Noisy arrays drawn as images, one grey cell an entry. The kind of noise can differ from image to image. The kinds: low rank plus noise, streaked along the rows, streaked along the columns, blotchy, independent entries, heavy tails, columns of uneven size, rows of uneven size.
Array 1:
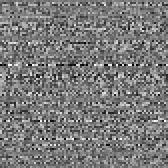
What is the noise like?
rows of uneven size
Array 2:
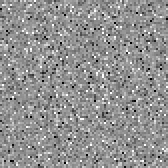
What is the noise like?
heavy tails
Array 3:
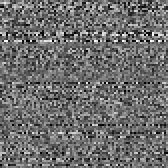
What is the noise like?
rows of uneven size
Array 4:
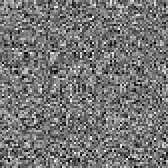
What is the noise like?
low rank plus noise
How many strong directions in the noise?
three or four
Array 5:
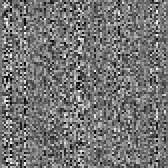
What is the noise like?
columns of uneven size
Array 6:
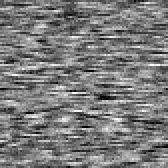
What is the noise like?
streaked along the rows
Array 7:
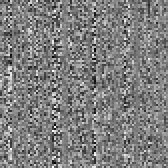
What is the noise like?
columns of uneven size
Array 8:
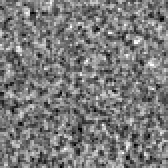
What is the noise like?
blotchy
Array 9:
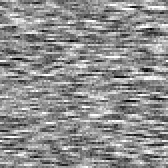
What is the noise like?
streaked along the rows
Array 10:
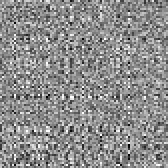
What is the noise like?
low rank plus noise
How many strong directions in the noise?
two
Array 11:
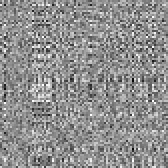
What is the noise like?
low rank plus noise
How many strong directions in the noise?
two
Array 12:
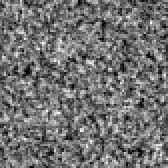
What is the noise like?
blotchy
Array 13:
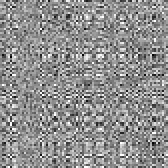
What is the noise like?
low rank plus noise
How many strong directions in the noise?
one
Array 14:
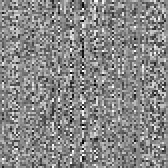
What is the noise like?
columns of uneven size
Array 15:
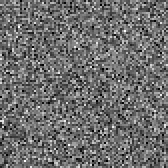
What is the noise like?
independent entries
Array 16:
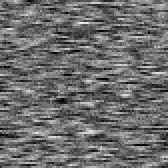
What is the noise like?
streaked along the rows
